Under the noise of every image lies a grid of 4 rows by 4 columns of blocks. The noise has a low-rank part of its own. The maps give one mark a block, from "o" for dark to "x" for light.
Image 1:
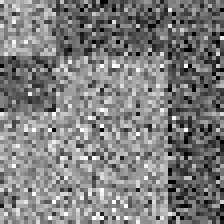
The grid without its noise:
x o o o
o x x o
x x x o
x x x o
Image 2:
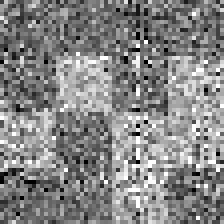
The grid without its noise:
o o o o
o x o x
x o x x
o o x o
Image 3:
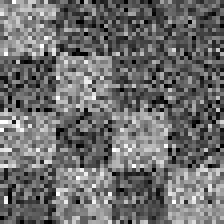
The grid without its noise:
x o o o
o x o o
x o x o
o x o x
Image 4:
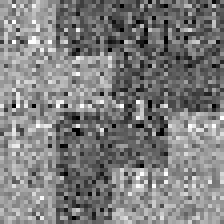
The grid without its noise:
x o o o
x x o o
x o o x
x o x x
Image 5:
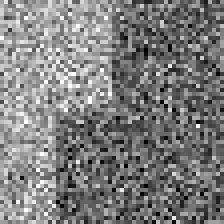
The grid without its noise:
x x o o
x x o o
x o o o
x o o o
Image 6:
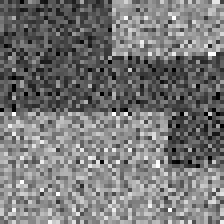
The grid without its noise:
o o x x
o o o o
x x x o
x x x x
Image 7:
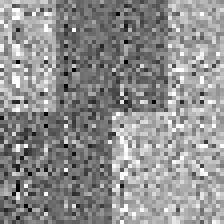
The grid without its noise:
x o o x
x o o x
o o x x
o o x x
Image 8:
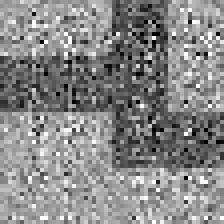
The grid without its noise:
x x o x
o o o x
x x o o
x x x x
